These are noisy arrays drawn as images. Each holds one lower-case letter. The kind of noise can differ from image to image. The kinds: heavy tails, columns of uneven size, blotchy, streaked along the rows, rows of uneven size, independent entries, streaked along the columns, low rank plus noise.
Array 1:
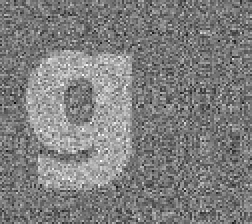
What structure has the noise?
low rank plus noise
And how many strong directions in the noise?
three or four
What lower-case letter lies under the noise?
g
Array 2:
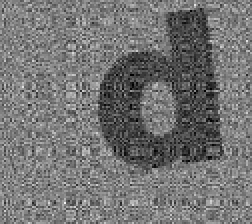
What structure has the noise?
low rank plus noise
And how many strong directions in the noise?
one
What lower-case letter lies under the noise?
d
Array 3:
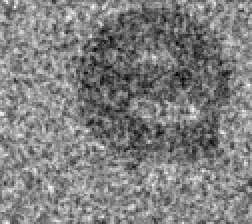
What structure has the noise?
blotchy
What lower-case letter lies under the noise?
e
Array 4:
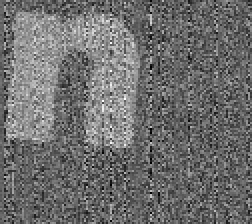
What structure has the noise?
columns of uneven size
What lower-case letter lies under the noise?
n
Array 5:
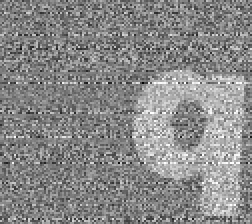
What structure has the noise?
rows of uneven size
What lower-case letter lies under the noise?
q
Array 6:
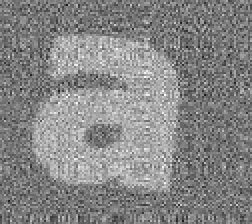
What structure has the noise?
low rank plus noise
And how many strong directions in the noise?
two
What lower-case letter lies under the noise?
a
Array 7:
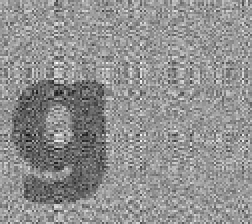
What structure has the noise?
low rank plus noise
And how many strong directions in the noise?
one
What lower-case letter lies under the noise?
g
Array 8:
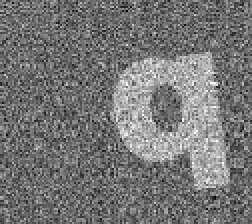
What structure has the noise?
low rank plus noise
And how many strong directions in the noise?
three or four
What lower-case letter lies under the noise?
q
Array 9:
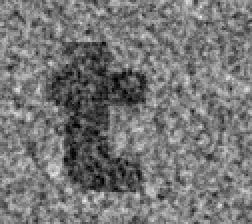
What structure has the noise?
blotchy
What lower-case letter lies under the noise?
t
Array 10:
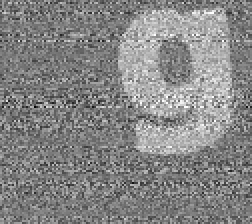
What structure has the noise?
rows of uneven size
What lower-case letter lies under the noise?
g
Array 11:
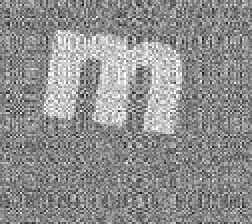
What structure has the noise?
low rank plus noise
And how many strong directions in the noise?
one
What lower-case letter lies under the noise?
m
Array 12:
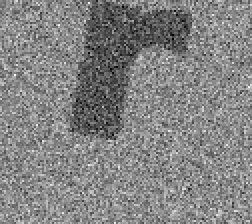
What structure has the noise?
independent entries
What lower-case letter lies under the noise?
r
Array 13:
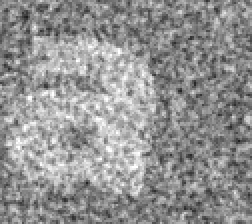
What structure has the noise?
blotchy
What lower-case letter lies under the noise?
a
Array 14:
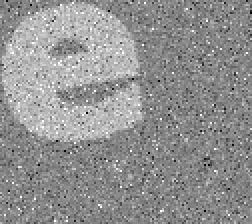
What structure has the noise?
heavy tails
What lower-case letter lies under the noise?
e
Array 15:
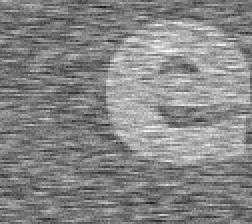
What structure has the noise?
streaked along the rows
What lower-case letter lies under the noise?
e
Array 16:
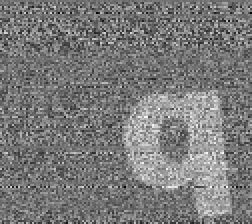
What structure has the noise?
rows of uneven size
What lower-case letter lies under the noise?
q
